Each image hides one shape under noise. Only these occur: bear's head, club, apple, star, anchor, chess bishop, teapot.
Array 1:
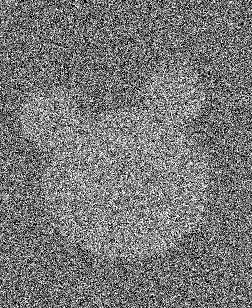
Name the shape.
bear's head
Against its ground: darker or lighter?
lighter
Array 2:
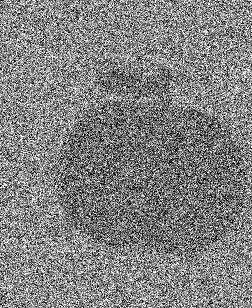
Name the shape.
apple
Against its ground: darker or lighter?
darker
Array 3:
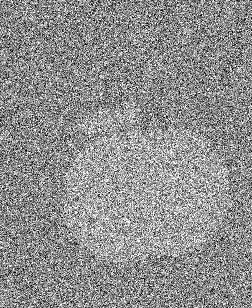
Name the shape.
apple
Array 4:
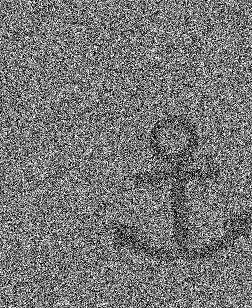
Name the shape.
anchor
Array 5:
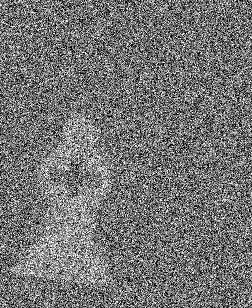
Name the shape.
chess bishop
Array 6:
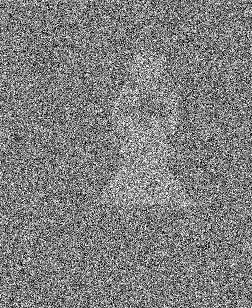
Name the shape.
chess bishop
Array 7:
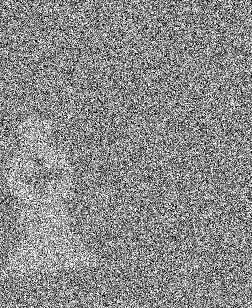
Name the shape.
chess bishop
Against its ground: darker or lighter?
lighter
